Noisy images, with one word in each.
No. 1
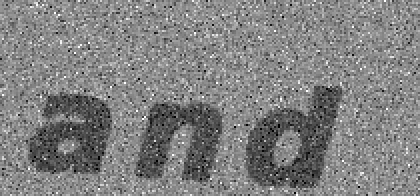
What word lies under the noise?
and
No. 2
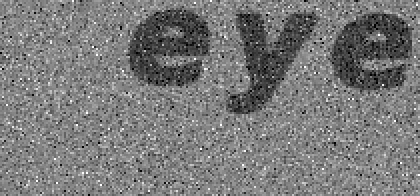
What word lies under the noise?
eye
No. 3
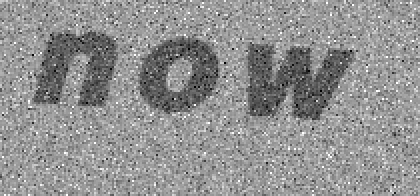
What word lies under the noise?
now
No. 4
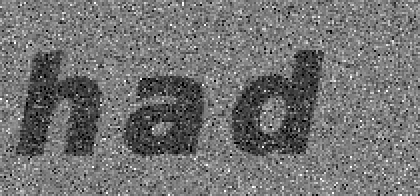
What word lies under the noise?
had
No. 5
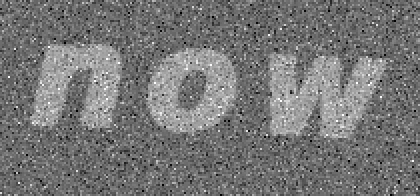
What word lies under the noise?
now
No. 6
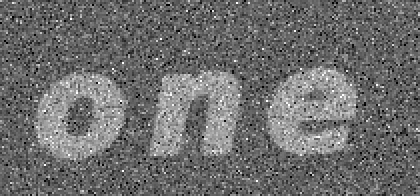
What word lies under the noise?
one
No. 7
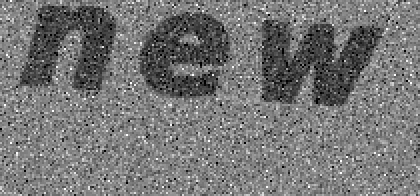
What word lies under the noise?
new
